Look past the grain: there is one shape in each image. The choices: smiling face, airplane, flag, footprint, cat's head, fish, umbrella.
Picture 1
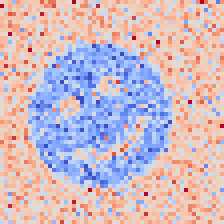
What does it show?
blue smiling face
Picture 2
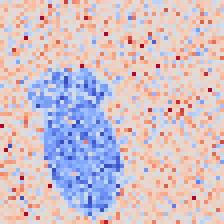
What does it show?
blue footprint
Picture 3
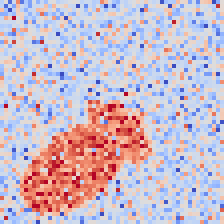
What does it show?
red footprint
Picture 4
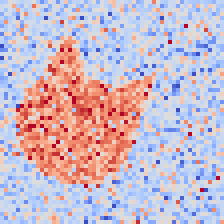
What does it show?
red cat's head
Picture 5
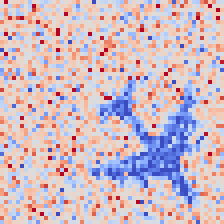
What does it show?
blue airplane
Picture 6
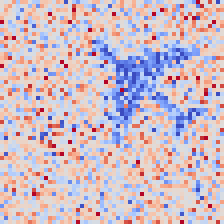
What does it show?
blue airplane
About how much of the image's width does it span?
half
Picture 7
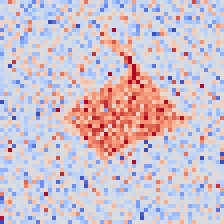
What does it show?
red flag
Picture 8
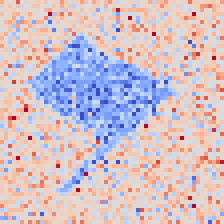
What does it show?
blue flag
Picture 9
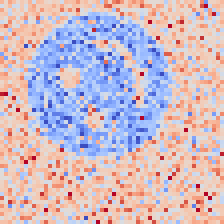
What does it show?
blue smiling face
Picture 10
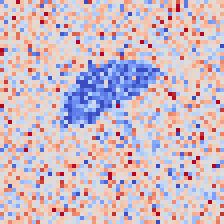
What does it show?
blue umbrella
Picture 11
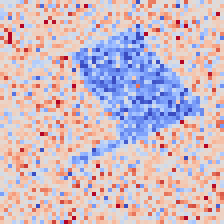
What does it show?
blue flag
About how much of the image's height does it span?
two thirds
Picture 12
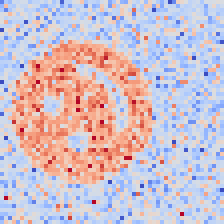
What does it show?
red smiling face
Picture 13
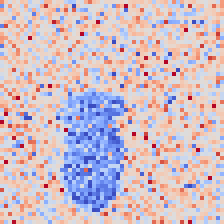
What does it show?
blue footprint
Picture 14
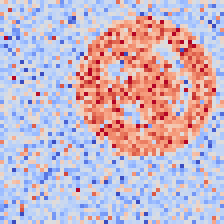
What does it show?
red smiling face
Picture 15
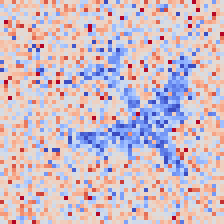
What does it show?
blue airplane
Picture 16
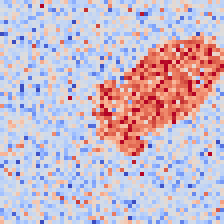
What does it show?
red footprint
